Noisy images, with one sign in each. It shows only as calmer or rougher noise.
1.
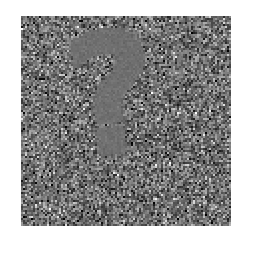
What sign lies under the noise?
question mark
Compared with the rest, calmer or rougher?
calmer
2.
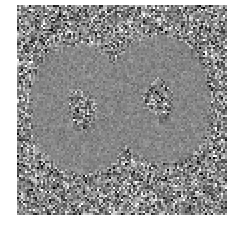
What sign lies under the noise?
infinity sign
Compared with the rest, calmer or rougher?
calmer
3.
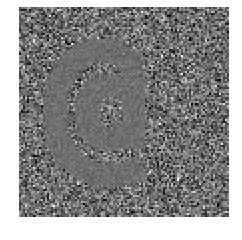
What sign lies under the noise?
at sign
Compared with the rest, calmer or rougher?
calmer
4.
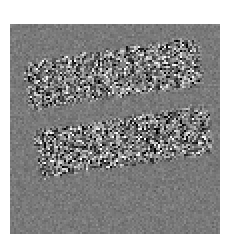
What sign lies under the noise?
equals sign
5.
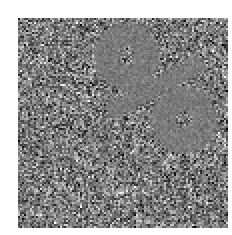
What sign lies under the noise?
percent sign
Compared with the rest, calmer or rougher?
calmer
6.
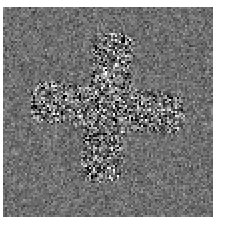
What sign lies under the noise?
plus sign
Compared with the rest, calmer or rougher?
rougher
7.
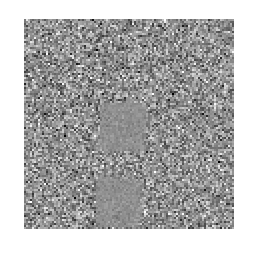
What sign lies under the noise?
colon
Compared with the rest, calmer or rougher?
calmer
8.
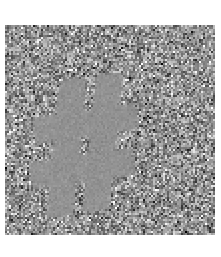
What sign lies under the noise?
hash sign
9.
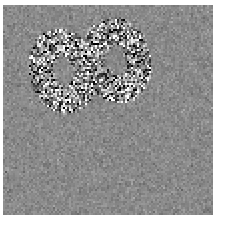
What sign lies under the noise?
infinity sign
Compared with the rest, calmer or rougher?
rougher
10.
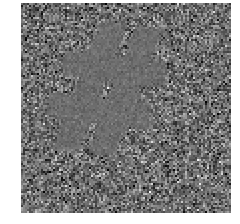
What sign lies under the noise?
hash sign
